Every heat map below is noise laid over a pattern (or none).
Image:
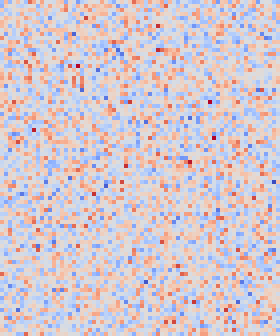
only noise
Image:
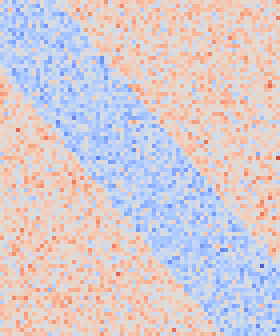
a diagonal band
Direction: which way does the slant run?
top left to bottom right
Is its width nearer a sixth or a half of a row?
a half
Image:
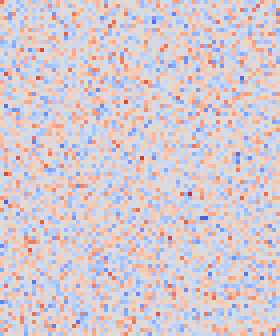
only noise
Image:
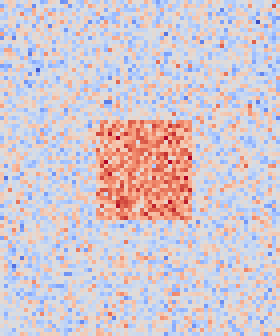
one block
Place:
centre
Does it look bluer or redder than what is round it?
redder
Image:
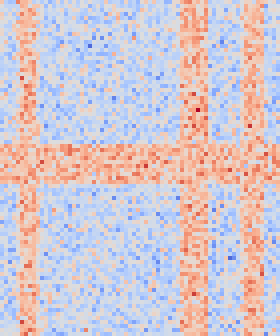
bands of rows crossing bands of columns
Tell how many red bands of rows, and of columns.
1 and 3
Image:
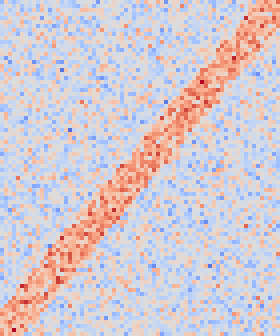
a diagonal band
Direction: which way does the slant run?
bottom left to top right
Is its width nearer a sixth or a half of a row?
a sixth
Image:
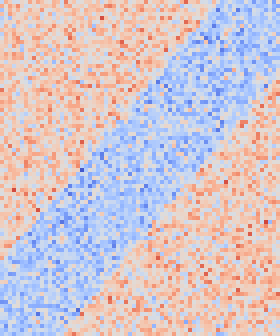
a diagonal band
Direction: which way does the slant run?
bottom left to top right
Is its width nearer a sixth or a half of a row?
a half
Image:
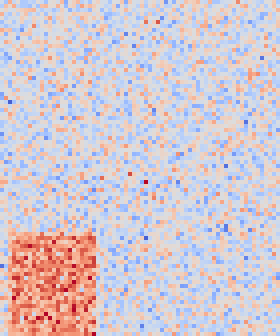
one block
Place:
bottom left
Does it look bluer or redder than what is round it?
redder
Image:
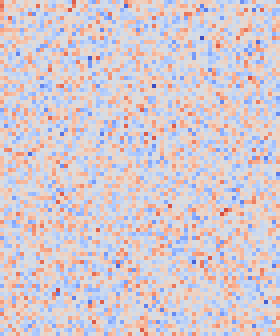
only noise
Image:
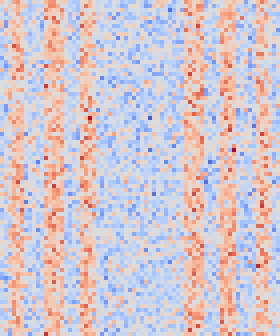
bands of columns
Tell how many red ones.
6
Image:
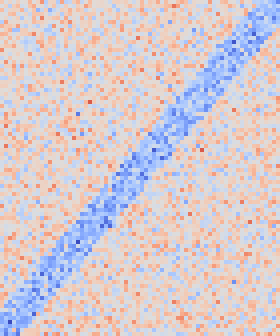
a diagonal band
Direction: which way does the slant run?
bottom left to top right
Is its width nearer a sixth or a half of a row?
a sixth
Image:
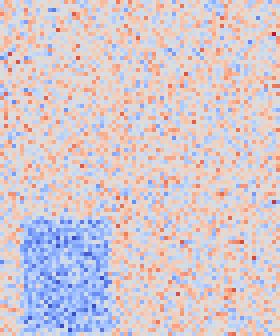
one block
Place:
bottom left
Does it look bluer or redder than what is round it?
bluer
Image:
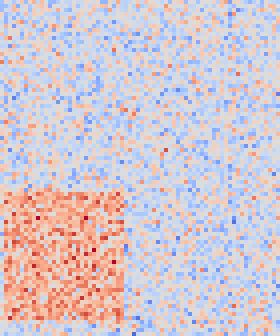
one block
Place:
bottom left
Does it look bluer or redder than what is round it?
redder
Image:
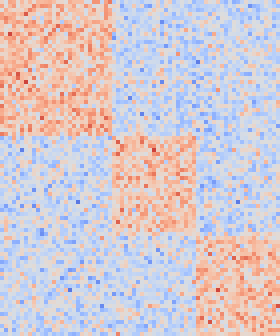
blocks along the diagonal
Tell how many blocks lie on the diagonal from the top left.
3
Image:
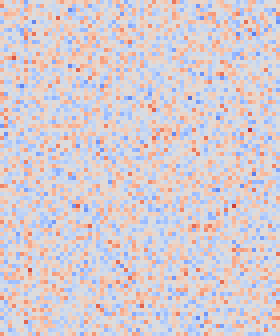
only noise
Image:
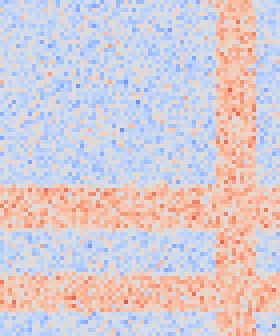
bands of rows crossing bands of columns
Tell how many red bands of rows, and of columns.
2 and 1
